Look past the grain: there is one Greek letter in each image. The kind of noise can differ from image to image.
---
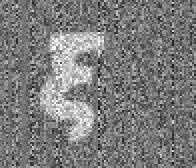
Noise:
columns of uneven size
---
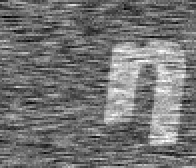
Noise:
streaked along the rows
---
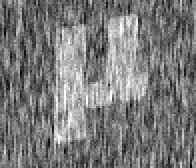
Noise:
streaked along the columns
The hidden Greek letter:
mu
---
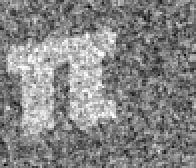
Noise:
blotchy
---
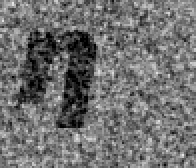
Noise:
blotchy
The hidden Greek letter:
eta
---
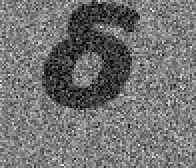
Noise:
independent entries
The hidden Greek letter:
delta
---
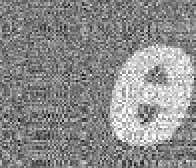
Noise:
low rank plus noise
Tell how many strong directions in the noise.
one
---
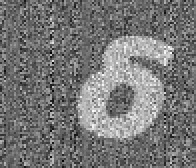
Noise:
columns of uneven size
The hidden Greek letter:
delta
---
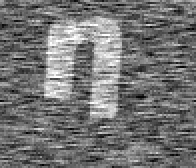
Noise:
streaked along the rows
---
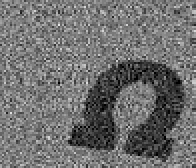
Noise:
low rank plus noise
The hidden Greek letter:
omega
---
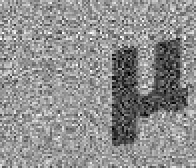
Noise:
low rank plus noise
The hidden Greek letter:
mu
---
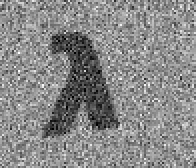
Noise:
low rank plus noise
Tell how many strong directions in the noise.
five to eight
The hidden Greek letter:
lambda
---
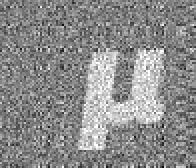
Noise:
low rank plus noise
